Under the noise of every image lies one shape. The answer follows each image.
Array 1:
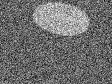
ellipse
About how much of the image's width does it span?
half
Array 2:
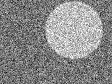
disc
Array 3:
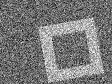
square frame
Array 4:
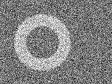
ring
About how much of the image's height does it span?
two thirds
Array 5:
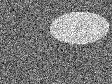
ellipse
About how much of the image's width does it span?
half
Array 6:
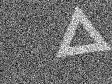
triangle frame
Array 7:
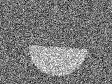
half disc
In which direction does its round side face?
down
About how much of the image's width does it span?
half
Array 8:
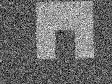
square with a notch
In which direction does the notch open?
down
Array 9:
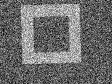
square frame
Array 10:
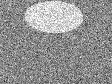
ellipse
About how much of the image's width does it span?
half
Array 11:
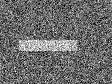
bar
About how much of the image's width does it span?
half
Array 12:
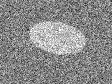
ellipse
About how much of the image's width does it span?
half
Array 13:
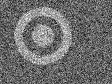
bullseye
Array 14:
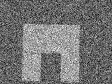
square with a notch
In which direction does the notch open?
down
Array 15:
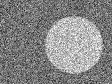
disc
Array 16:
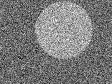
disc
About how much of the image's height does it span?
two thirds
